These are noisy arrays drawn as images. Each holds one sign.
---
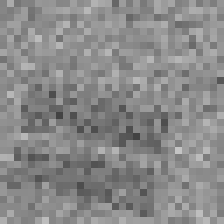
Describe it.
dark equals sign
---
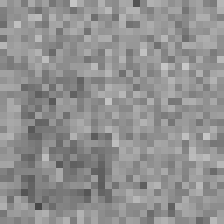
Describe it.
dark ampersand
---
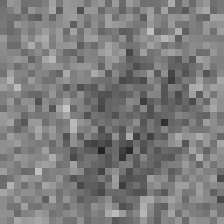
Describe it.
dark hash sign
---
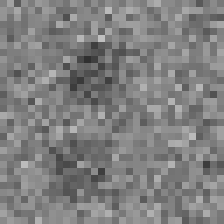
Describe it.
dark colon
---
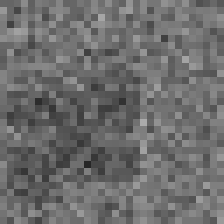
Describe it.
dark not-equal sign
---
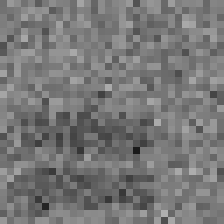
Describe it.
dark equals sign
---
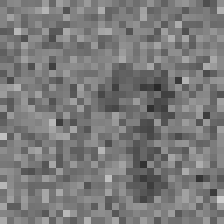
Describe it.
dark question mark
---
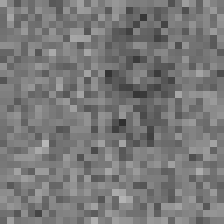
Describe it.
dark section sign
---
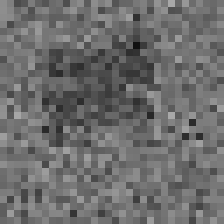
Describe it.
dark not-equal sign
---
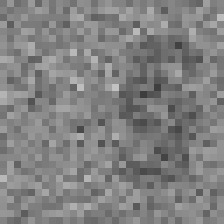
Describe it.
dark section sign
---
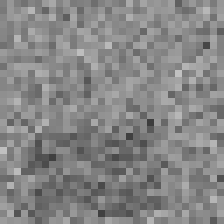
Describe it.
dark approximately sign
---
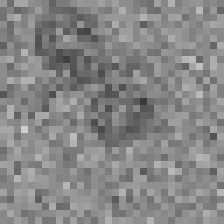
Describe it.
dark percent sign
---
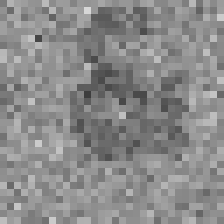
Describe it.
dark ampersand
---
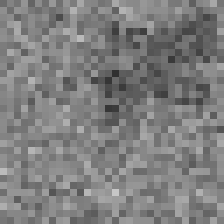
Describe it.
dark not-equal sign
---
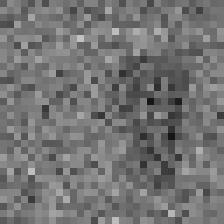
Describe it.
dark pilcrow
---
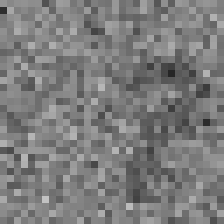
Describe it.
dark question mark
